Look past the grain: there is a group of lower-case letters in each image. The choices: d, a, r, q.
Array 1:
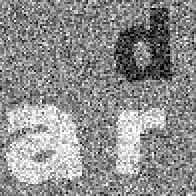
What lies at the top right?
d
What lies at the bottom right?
r
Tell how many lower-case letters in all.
3
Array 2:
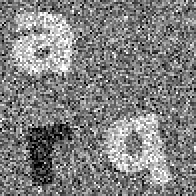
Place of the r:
bottom left
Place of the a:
top left
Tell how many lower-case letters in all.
3
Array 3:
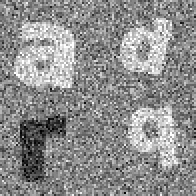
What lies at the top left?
a
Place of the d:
top right
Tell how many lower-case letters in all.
4
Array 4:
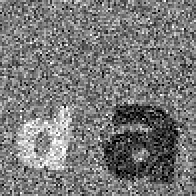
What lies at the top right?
nothing
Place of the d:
bottom left
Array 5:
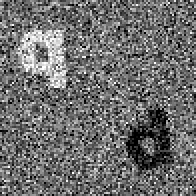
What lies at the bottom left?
nothing
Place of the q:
top left
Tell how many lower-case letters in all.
2
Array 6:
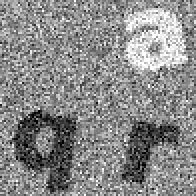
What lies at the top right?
a
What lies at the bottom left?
q
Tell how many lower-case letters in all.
3
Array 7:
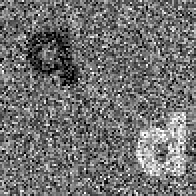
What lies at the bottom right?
d
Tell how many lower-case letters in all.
2
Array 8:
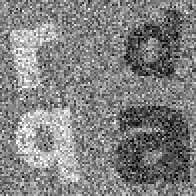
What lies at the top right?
d
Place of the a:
bottom right
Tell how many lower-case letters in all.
4
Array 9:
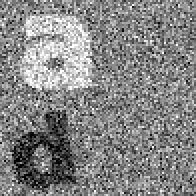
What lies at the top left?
a
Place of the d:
bottom left
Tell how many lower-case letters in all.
2
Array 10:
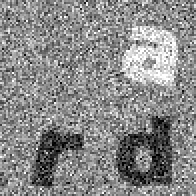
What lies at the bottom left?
r
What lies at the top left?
nothing
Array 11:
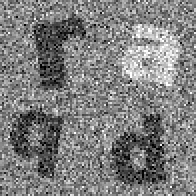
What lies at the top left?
r
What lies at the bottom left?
q
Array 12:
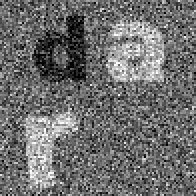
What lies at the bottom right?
nothing
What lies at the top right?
a
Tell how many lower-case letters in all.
3
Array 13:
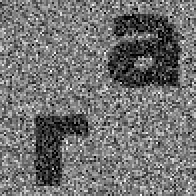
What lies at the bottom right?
nothing
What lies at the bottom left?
r
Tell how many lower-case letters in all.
2
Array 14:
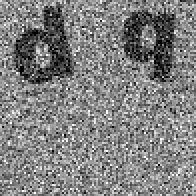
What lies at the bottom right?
nothing
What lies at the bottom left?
nothing
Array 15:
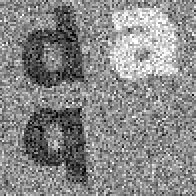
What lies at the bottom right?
nothing
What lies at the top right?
a
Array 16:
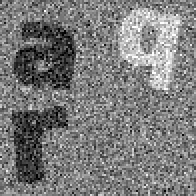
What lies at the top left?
a
